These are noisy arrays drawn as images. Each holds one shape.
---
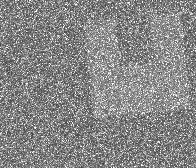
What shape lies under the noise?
square with a notch
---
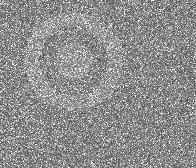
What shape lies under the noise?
bullseye
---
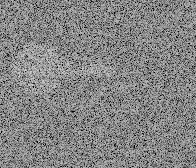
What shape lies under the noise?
lollipop
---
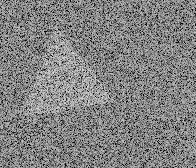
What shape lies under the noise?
triangle
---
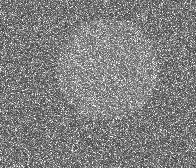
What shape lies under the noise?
disc
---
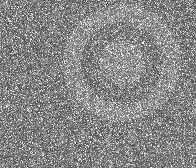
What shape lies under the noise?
bullseye
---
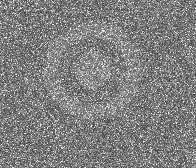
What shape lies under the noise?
bullseye
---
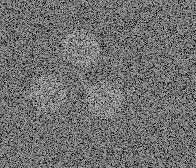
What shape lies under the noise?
three dots
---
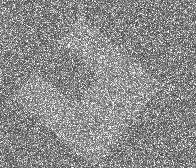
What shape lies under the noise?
square with a notch
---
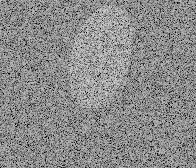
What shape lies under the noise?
ellipse
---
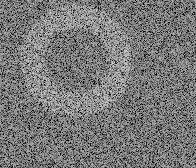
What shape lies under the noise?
ring
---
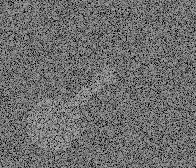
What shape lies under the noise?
lollipop
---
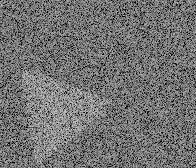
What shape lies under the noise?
triangle
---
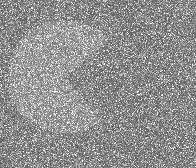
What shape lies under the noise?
disc with a wedge cut out
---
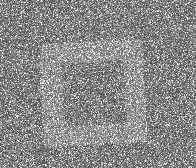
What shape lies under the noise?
square frame
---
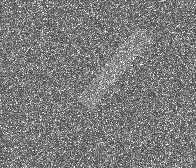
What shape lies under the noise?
bar
